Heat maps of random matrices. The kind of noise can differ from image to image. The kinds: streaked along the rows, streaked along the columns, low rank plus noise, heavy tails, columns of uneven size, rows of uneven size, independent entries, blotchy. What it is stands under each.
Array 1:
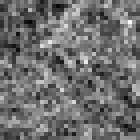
blotchy
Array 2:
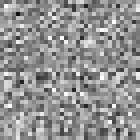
low rank plus noise
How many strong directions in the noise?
three or four
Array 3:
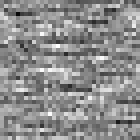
streaked along the rows
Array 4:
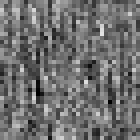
streaked along the columns
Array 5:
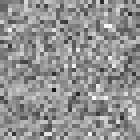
independent entries
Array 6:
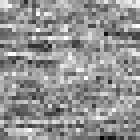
streaked along the rows
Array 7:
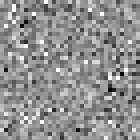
heavy tails
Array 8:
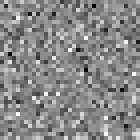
heavy tails
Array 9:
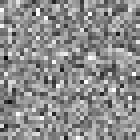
independent entries
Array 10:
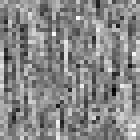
streaked along the columns
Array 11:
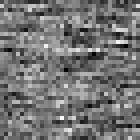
streaked along the rows
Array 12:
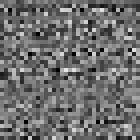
rows of uneven size
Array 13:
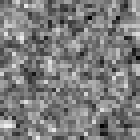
blotchy
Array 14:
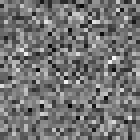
independent entries
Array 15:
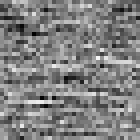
streaked along the rows
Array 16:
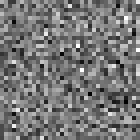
low rank plus noise
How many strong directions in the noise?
one
